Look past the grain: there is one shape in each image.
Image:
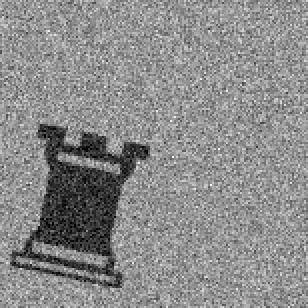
chess rook
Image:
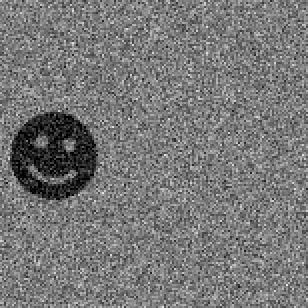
smiling face
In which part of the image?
middle left
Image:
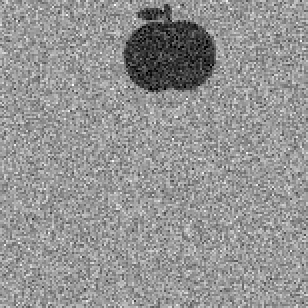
apple
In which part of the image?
top middle
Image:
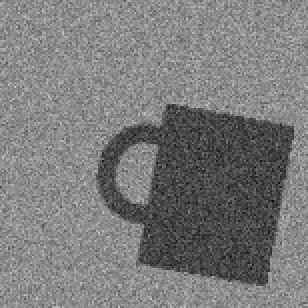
cup
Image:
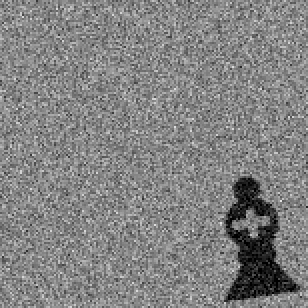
chess bishop
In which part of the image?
bottom right
